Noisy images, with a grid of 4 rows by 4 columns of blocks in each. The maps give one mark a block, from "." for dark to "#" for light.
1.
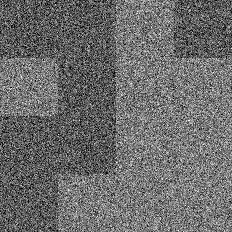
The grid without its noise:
. . # .
# . # #
. . # #
. # # #
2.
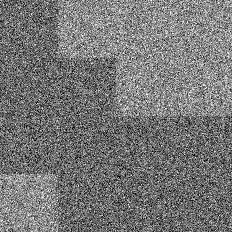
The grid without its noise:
. # # #
. . # #
. . . .
# . . .
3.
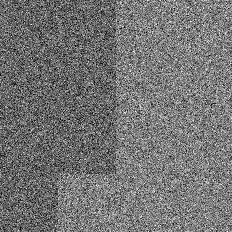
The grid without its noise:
. . # #
. . # #
. . # #
. # # #
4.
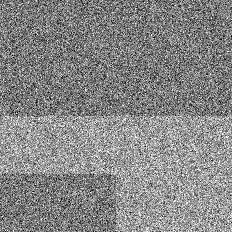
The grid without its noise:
. . . .
. . . .
# # # #
. . # #
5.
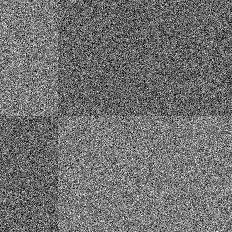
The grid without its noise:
# . . .
# . . .
. # # #
. # # #
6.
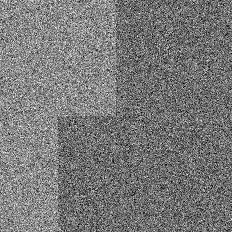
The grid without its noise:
# # . .
# # . .
# . . .
# . . .
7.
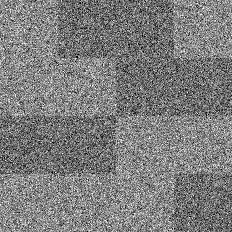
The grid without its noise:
# . . #
# # . .
. . # #
# # # .
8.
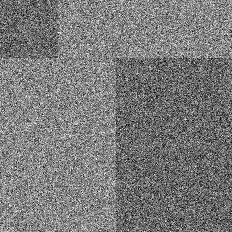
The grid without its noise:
. # # #
# # . .
# # . .
# # . .
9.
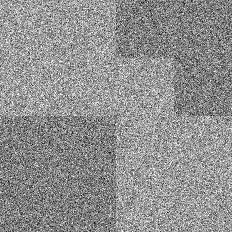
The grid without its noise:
# # . .
# # # .
. . # #
. . # #
